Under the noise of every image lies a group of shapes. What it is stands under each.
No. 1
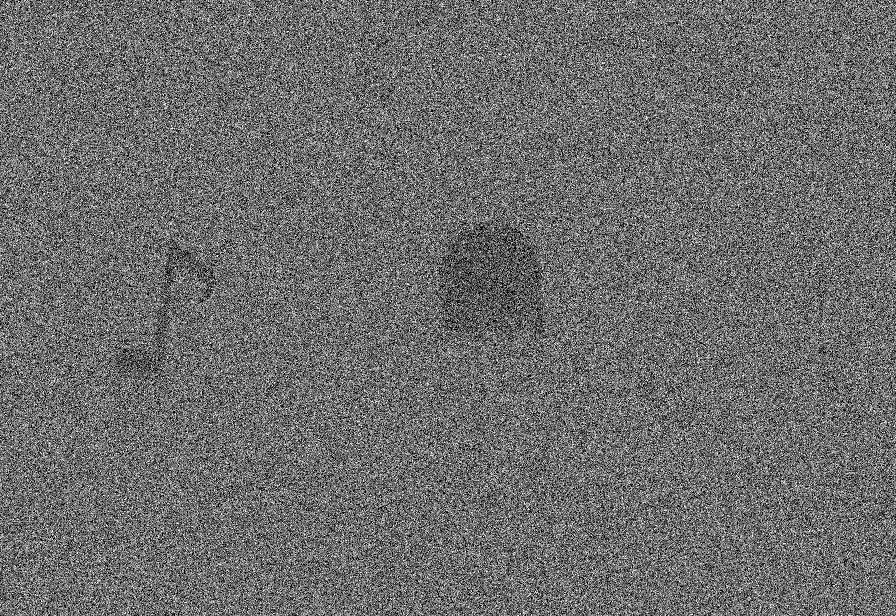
middle left: musical note; centre: ghost
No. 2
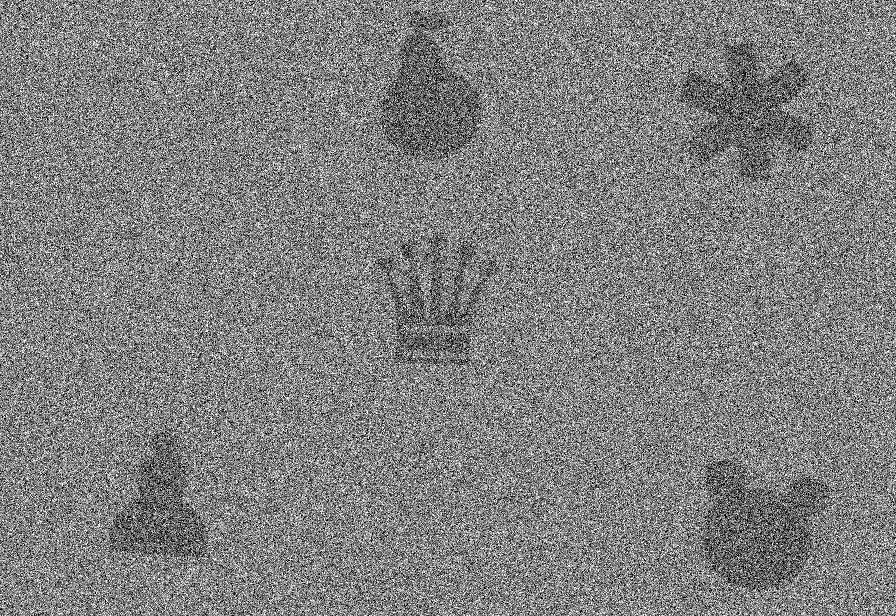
top middle: pear; top right: asterisk; centre: chess queen; bottom left: chess pawn; bottom right: bear's head
